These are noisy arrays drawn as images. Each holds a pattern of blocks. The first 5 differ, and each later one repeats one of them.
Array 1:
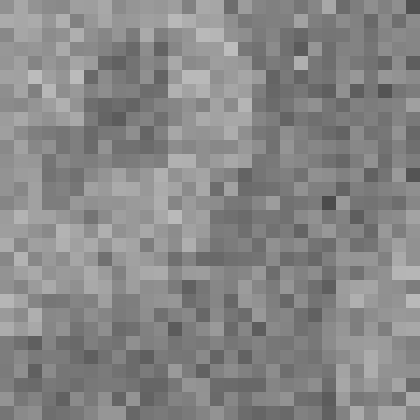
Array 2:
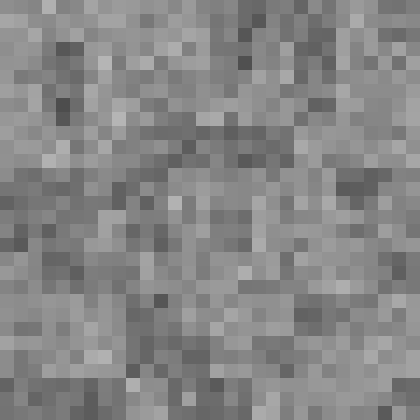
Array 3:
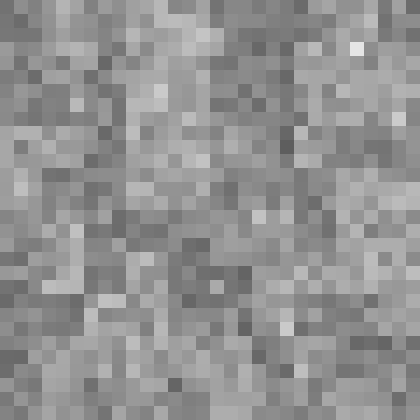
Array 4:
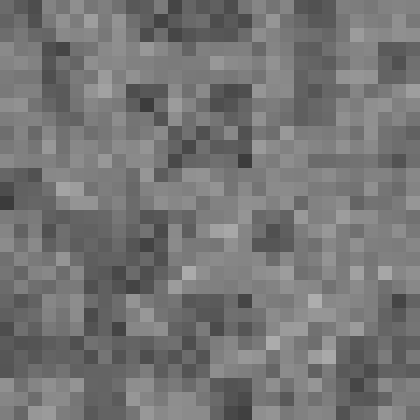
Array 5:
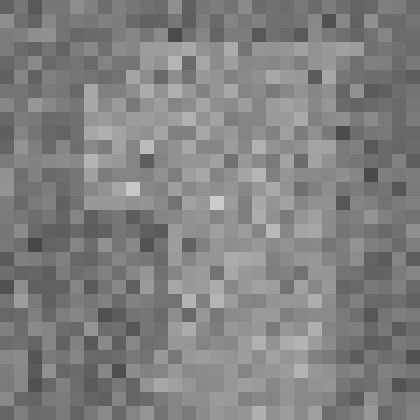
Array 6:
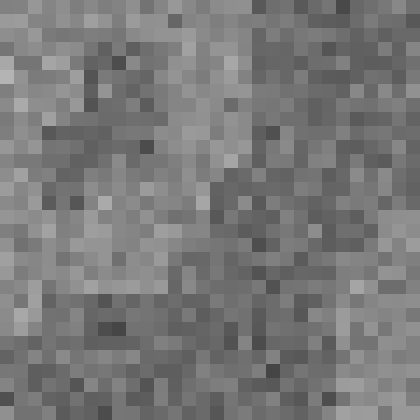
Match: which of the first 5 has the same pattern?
1
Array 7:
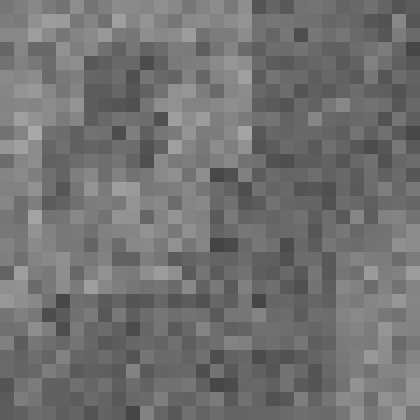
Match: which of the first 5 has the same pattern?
1
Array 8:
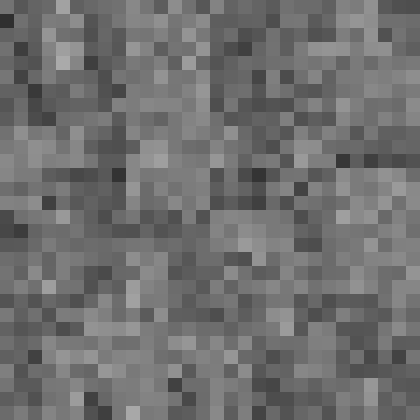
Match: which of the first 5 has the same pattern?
3
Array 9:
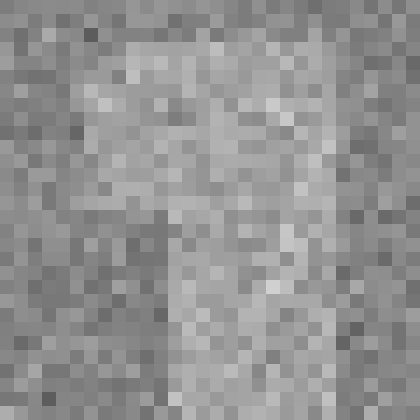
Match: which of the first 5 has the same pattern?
5
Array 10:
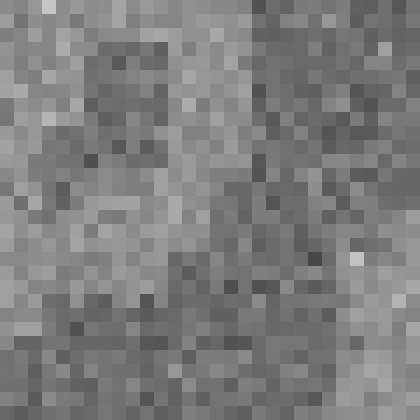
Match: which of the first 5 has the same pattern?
1
